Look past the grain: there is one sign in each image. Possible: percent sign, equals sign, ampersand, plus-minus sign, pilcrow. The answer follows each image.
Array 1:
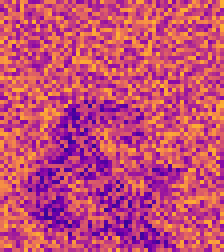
ampersand
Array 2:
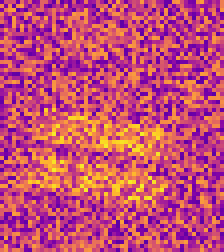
equals sign
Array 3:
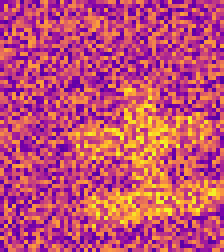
plus-minus sign
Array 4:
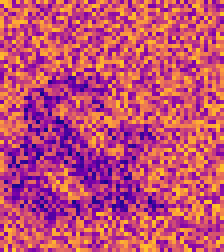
ampersand
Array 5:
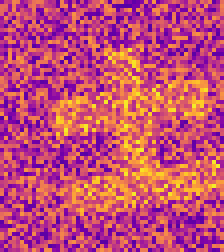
plus-minus sign
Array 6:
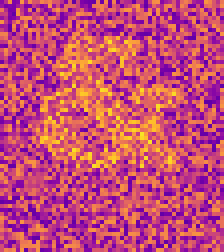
ampersand
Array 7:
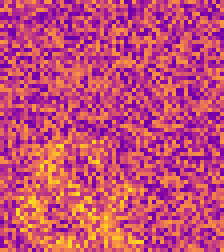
ampersand
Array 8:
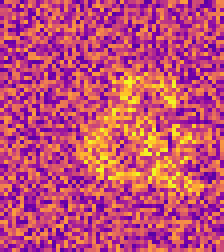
ampersand
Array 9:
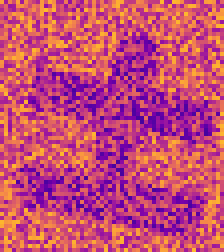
plus-minus sign
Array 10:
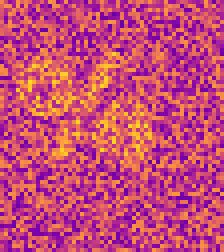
percent sign
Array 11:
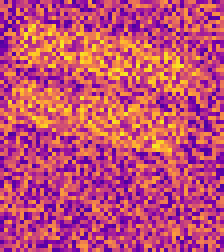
equals sign
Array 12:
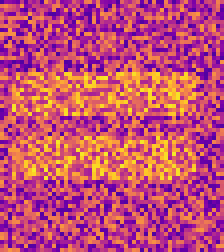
equals sign
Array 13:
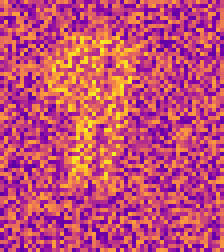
pilcrow
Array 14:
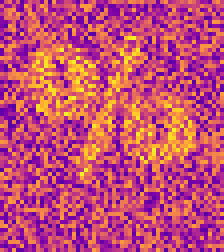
percent sign
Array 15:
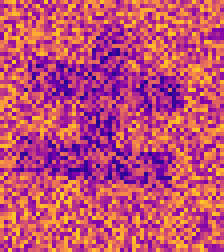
plus-minus sign
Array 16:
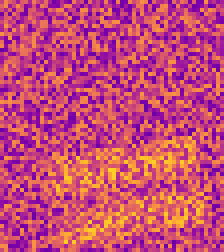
equals sign
